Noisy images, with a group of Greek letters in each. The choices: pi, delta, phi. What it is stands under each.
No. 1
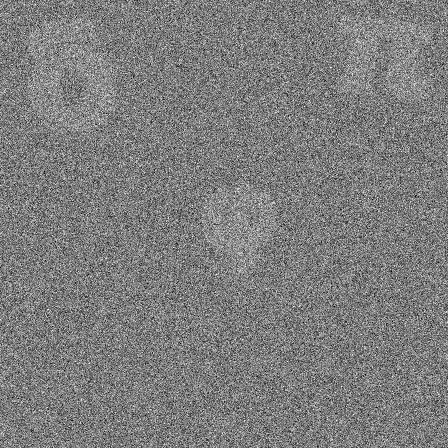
top left: delta; top right: pi; centre: phi
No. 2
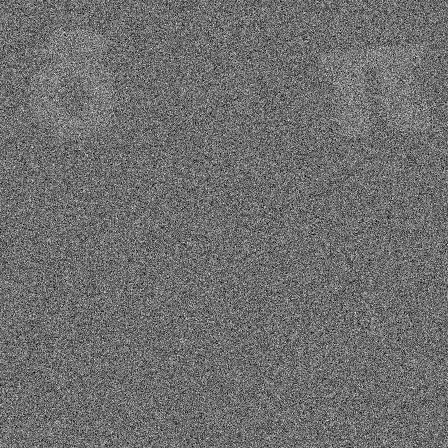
top left: delta; top right: pi
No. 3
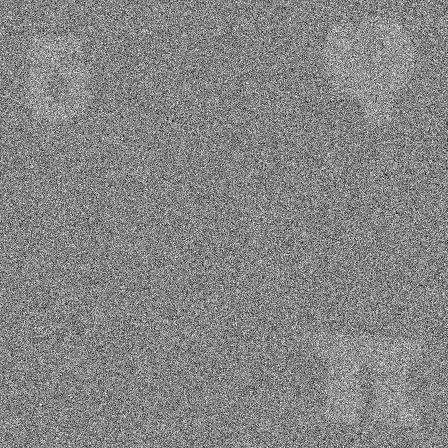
top left: delta; top right: phi; bottom right: pi
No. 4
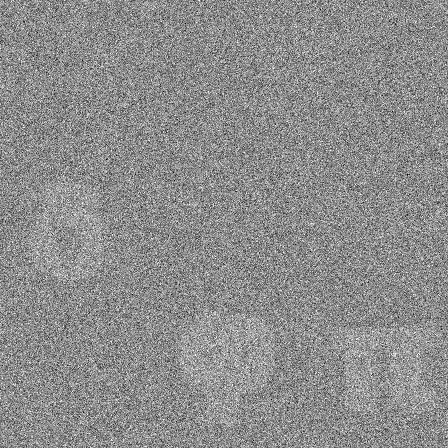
middle left: delta; bottom middle: phi; bottom right: pi
